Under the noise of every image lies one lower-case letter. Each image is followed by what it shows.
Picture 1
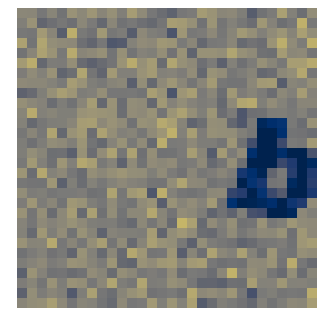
b
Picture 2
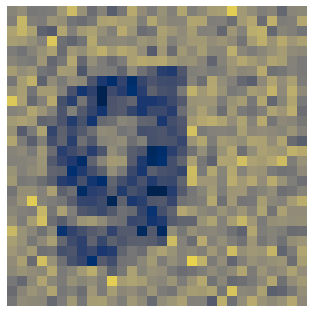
g
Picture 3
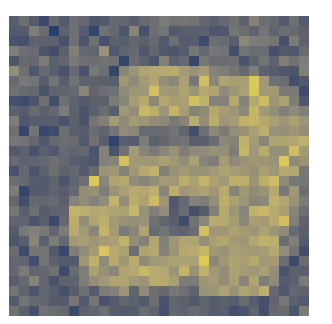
a
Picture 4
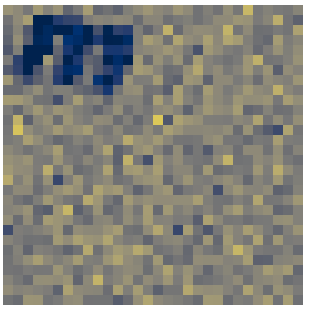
m
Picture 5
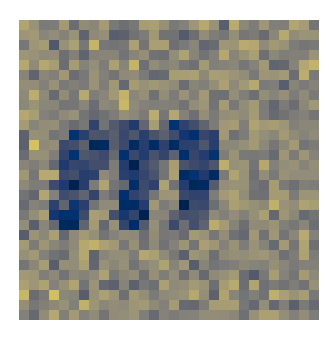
m
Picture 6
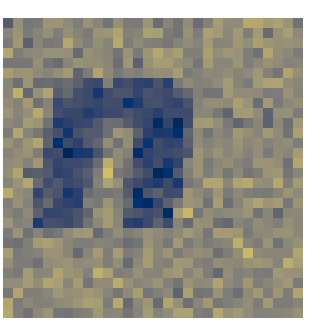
n
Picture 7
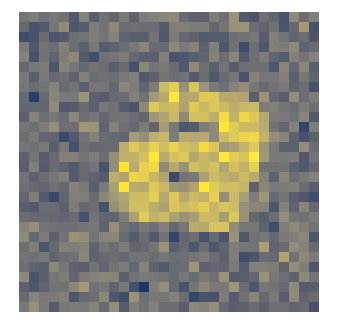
a
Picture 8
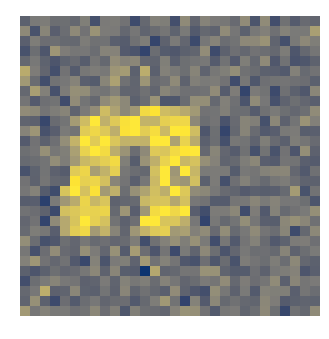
n
